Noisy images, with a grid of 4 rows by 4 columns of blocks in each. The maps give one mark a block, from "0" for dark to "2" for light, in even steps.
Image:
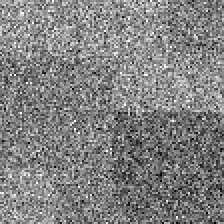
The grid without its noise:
2221
1122
1100
2100
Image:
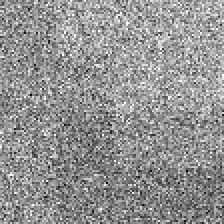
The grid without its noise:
1222
1122
1011
1000
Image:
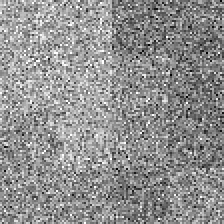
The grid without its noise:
2200
2210
1210
1101
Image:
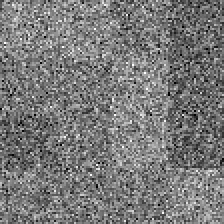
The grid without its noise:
2210
1120
0120
1112
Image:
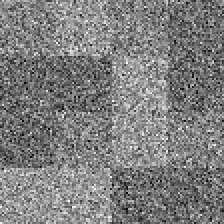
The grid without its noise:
1210
0020
0121
2200
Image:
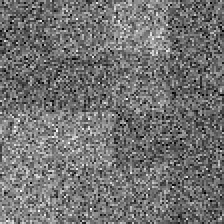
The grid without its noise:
0120
0010
2200
2110
